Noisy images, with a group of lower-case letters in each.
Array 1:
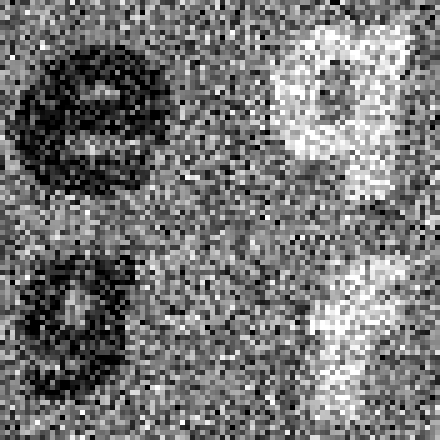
top left: dark e; top right: light q; bottom left: dark g; bottom right: light f
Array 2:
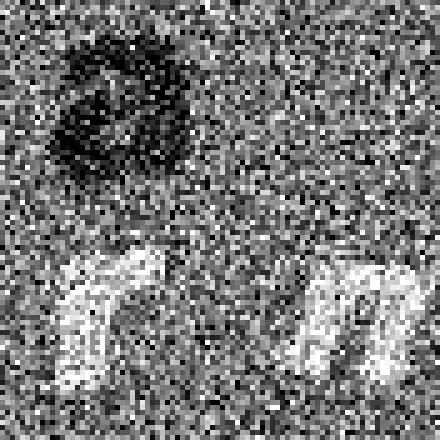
top left: dark a; bottom left: light r; bottom right: light n
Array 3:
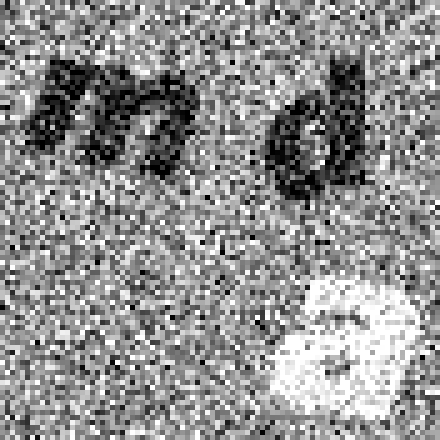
top left: dark m; top right: dark d; bottom right: light a
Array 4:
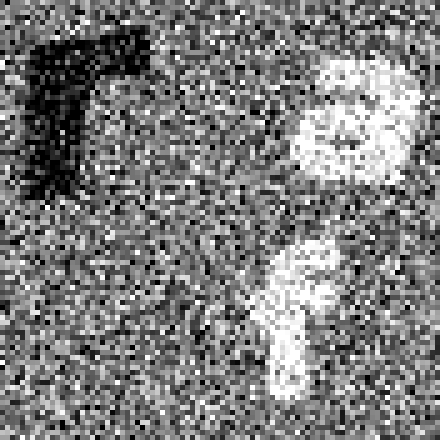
top left: dark r; top right: light a; bottom right: light f
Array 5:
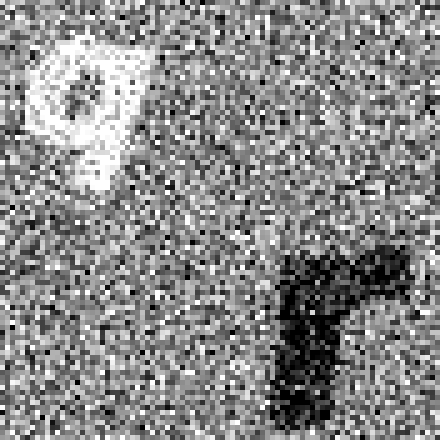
top left: light q; bottom right: dark r
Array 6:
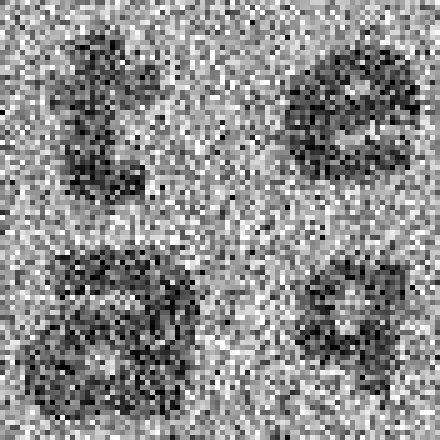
top left: dark t; top right: dark e; bottom left: dark a; bottom right: dark q
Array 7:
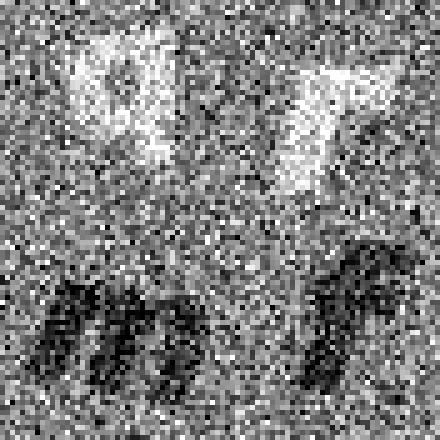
top left: light q; top right: light r; bottom left: dark m; bottom right: dark f
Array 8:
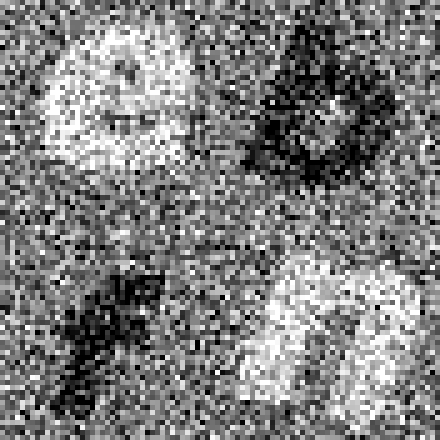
top left: light e; top right: dark b; bottom left: dark f; bottom right: light n
